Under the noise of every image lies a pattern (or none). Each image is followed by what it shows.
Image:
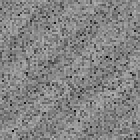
diagonal stripes
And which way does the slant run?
bottom left to top right
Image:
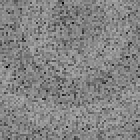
rings round one point
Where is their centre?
top middle
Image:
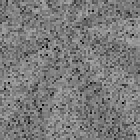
spokes from one point
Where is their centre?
top middle
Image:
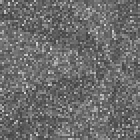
spokes from one point
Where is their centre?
middle right
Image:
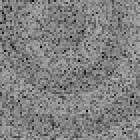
rings round one point
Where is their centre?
top middle
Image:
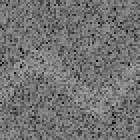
a wavy band
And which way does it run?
left to right
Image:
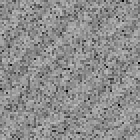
diagonal stripes
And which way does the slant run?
bottom left to top right
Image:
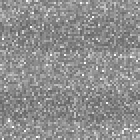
horizontal stripes
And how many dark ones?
2
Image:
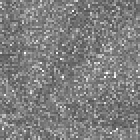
spokes from one point
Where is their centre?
bottom left
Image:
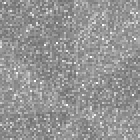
spokes from one point
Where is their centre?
bottom middle
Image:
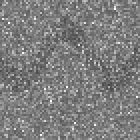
a wavy band
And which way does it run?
left to right
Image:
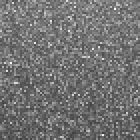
a smooth slope
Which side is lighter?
top
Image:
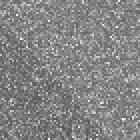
a sharp edge
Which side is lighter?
top right
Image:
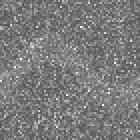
a wavy band
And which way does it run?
left to right
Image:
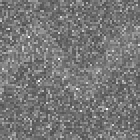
a wavy band
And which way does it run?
left to right
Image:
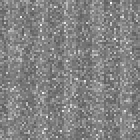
vertical stripes
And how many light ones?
5
